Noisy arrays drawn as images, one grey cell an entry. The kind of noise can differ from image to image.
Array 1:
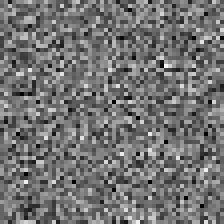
low rank plus noise
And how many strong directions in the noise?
two
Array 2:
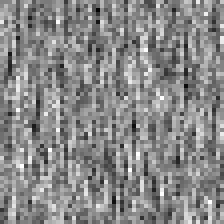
streaked along the columns
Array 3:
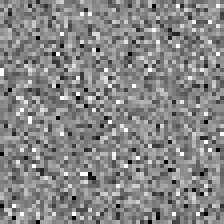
heavy tails
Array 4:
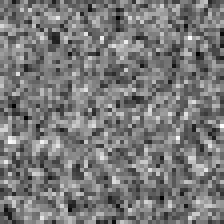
blotchy
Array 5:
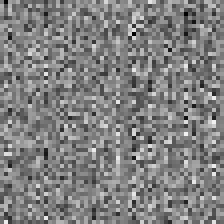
columns of uneven size
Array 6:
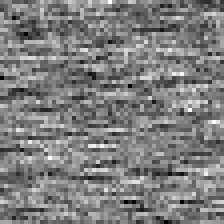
streaked along the rows
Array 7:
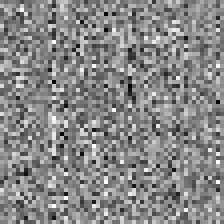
columns of uneven size
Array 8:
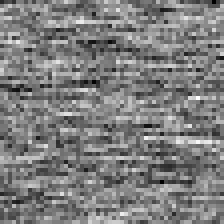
streaked along the rows
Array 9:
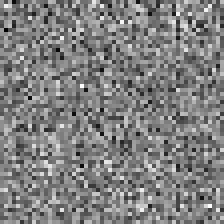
low rank plus noise
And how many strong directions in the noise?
five to eight
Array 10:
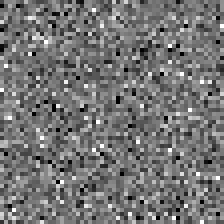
heavy tails
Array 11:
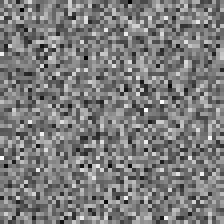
independent entries
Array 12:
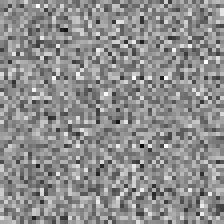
low rank plus noise
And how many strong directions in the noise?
two
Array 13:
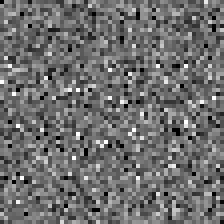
heavy tails
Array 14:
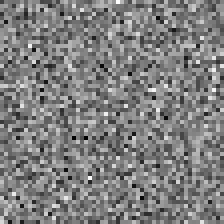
independent entries
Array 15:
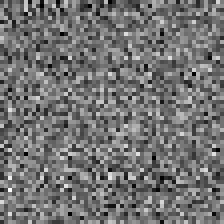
low rank plus noise
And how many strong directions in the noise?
two
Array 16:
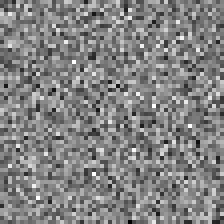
independent entries
